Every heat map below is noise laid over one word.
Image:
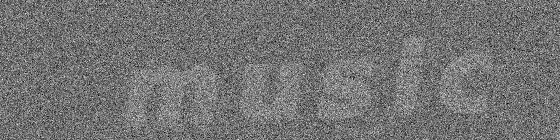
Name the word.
music
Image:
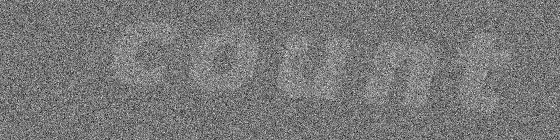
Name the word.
count
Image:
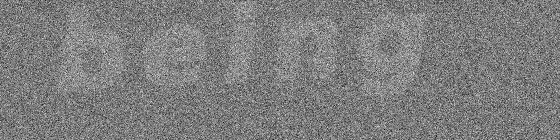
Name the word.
being
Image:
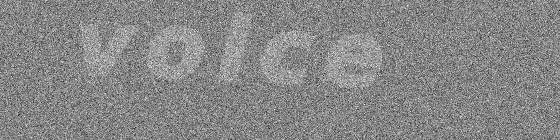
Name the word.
voice
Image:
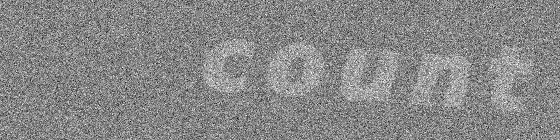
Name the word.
count
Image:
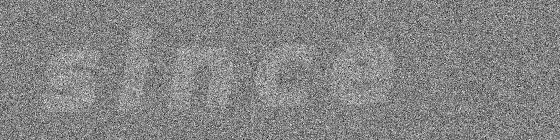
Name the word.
since
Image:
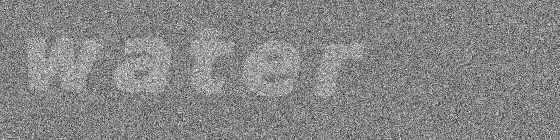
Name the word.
water
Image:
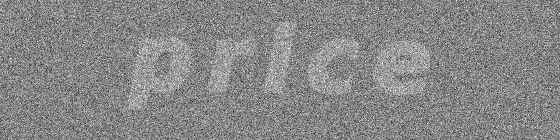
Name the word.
price
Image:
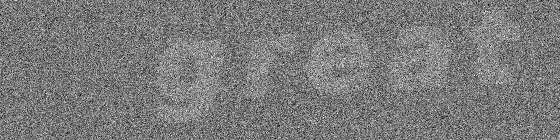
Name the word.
great
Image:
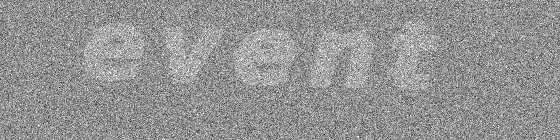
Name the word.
event
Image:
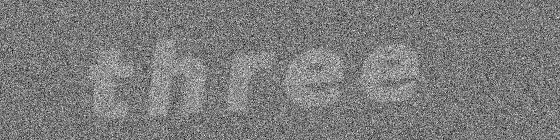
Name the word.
three
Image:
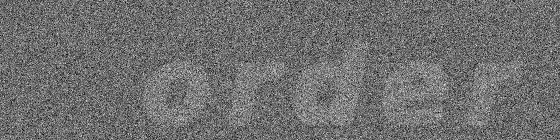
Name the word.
order
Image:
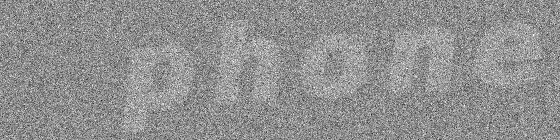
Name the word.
phone
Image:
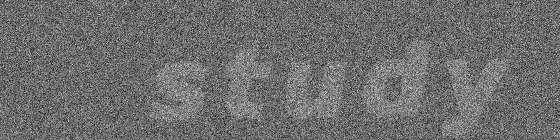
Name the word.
study
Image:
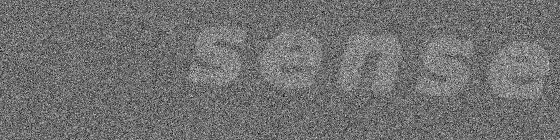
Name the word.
sense
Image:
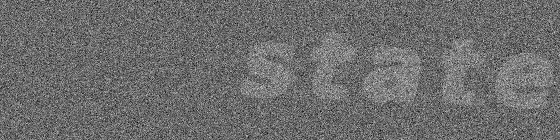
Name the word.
state
